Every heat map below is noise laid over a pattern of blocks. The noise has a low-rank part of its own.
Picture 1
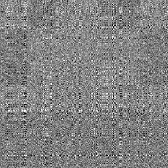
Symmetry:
left and right mirror each other
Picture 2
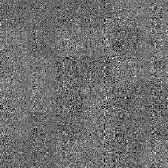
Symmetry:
no symmetry
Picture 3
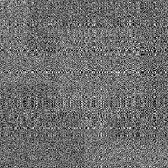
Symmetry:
mirrored about the diagonal from the bottom left
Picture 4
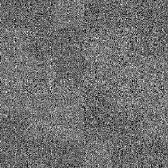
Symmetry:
the same after a half turn
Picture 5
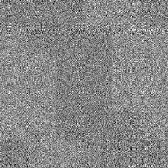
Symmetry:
the same after a half turn
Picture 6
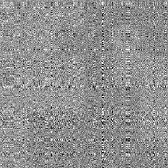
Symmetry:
no symmetry
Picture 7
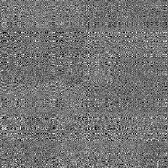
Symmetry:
no symmetry
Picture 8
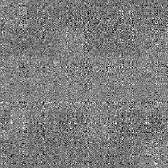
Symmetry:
the same after a half turn
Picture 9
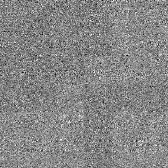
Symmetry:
mirrored about the diagonal from the top left
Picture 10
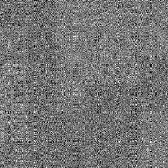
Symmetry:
no symmetry
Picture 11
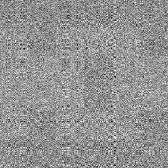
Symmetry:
top and bottom mirror each other
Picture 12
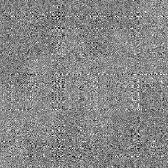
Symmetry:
the same after a half turn
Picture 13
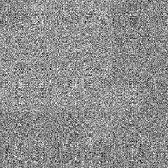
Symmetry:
mirrored about the diagonal from the top left
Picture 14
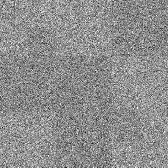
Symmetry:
mirrored about the diagonal from the bottom left
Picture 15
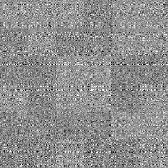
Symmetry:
mirrored about the diagonal from the bottom left
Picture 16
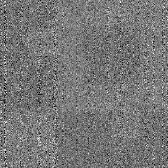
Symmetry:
mirrored about the diagonal from the bottom left
